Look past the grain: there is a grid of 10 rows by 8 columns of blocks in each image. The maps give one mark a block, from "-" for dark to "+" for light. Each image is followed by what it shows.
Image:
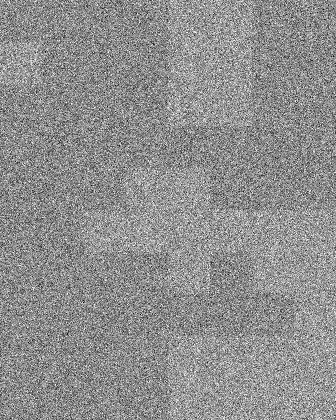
- - - - + + - -
+ - - - + + - -
- - - - + + - -
- - - - - - - -
- - - + + - - -
- - + + + + + +
- - - - + - + +
- - - - - - - +
- - - - + + + +
- - - - + + + +
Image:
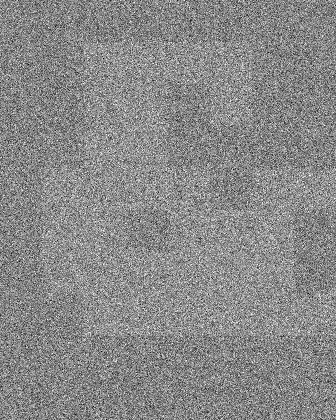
- - - - - - - -
- - + + + + - -
- - + + - + - -
- - + + - - - -
- + + + + - + +
- + + - + + + -
- + + + + + + -
- - + + + + + +
- - - - - - - -
- - - - - - - -
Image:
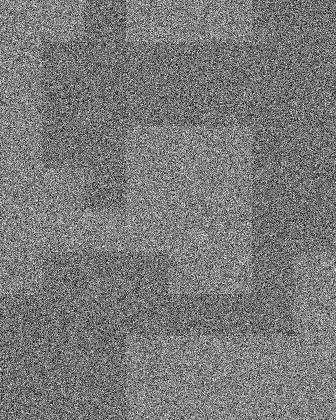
+ + - + + + - -
+ - - - - - - -
+ - - - - - - -
+ - - + + + - -
+ + - + + + - -
+ + + + + + - -
+ - - - + + - +
- - - - - - - +
- - - + + + + +
- - - + + + + +
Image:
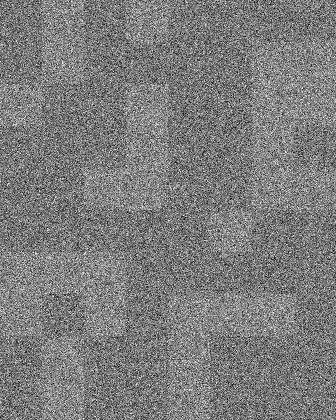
- + - + - - - -
- + - - - - + +
+ - - + - - + +
- - - + - - + -
- - + + - - + +
- - - - - + - -
+ + + - - - - -
+ - + - + + + -
- + - - + - - -
- + - - + - - -
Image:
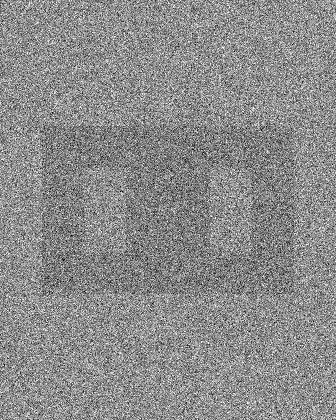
+ + + + + + + +
+ + + + + + + +
+ + + + + + + +
+ - - - - - - +
+ - + - - + - +
+ - + - - + - +
+ - - - - - - +
+ + + + + + + +
+ + + + + + + +
+ + + + + + + +
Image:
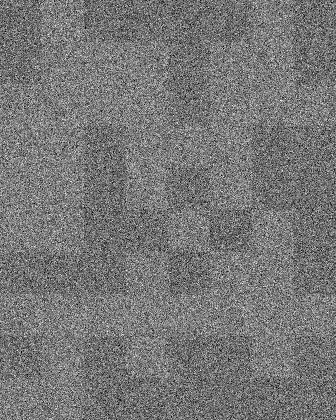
- + - - - - + -
- + + + - + + -
+ + + + - + + +
+ + - + + + - -
+ + - + - + - -
+ + - - + - + -
- - - + - + + -
+ + + + + + + +
- + - + - - + -
+ + - - - - - -
